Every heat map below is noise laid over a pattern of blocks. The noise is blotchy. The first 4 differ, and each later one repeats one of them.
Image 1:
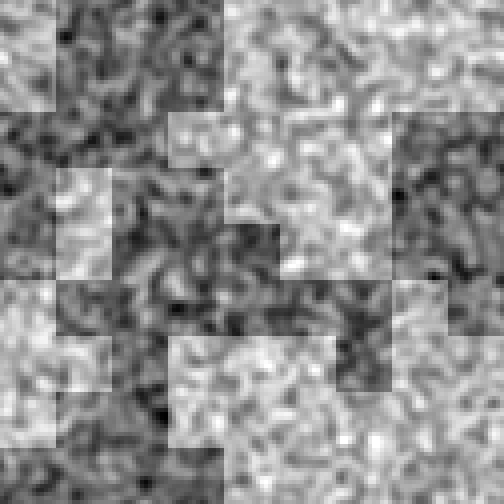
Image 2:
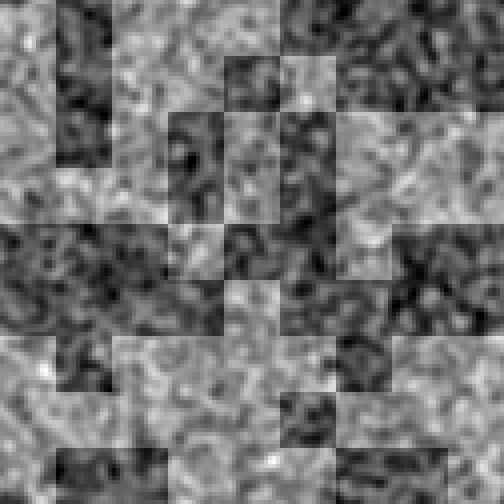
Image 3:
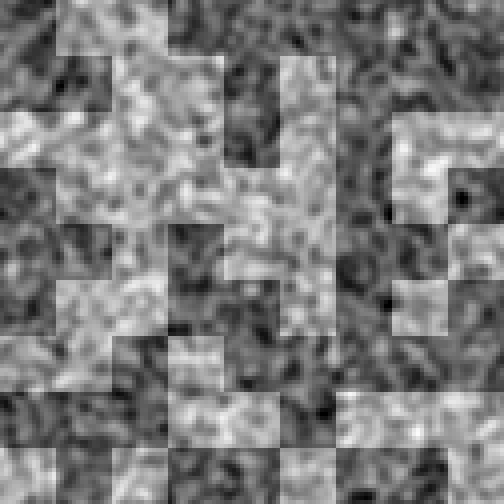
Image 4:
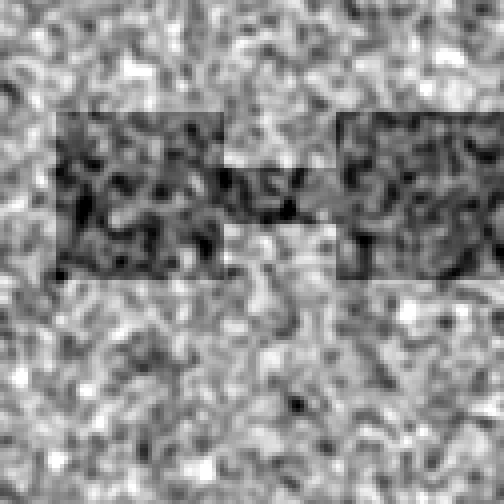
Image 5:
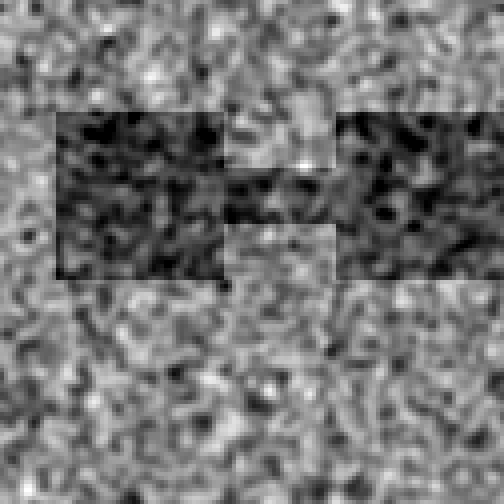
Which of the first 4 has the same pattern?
4
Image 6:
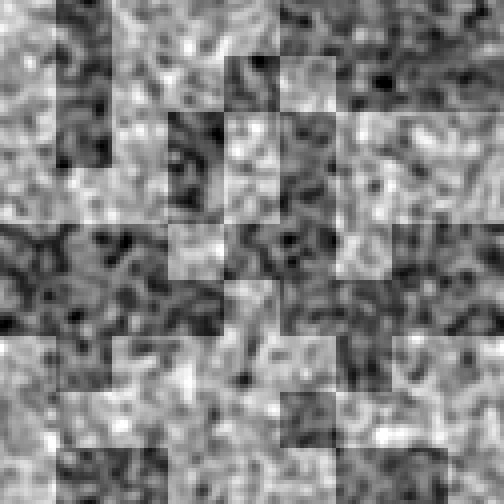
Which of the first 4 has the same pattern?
2
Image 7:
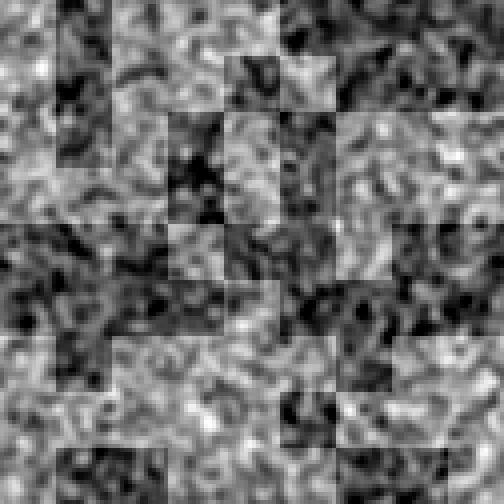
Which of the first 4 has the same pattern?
2
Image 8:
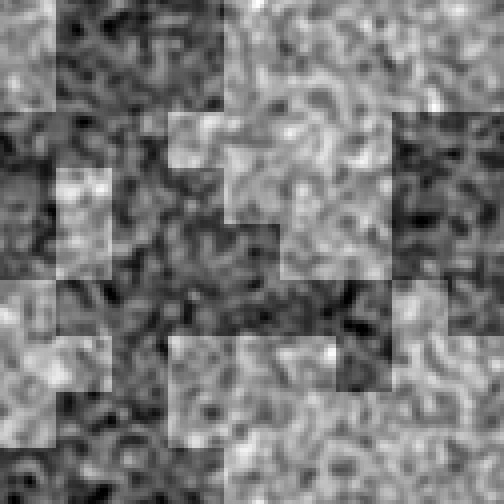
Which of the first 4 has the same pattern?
1
